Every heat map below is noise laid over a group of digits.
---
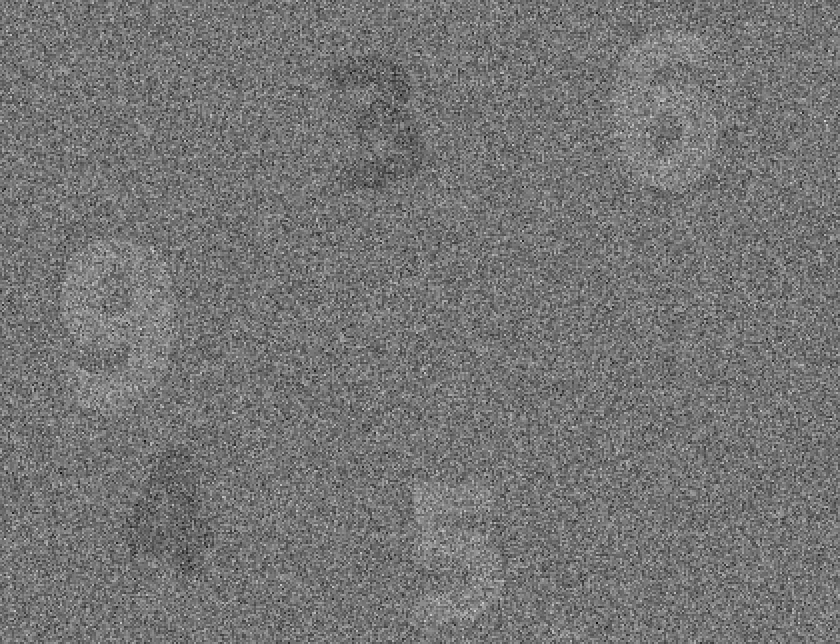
top middle: dark 3; top right: light 6; middle left: light 9; bottom left: dark 4; bottom middle: light 5
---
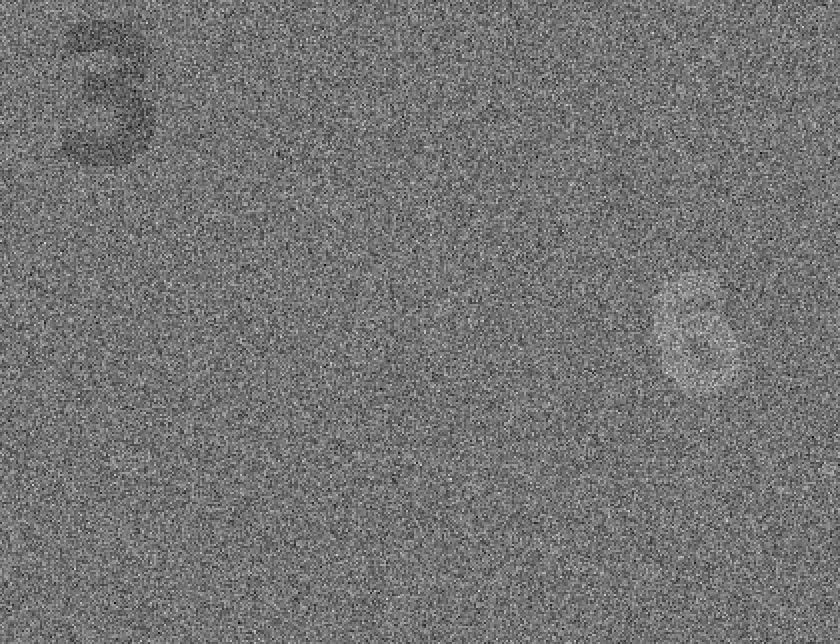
top left: dark 3; middle right: light 6
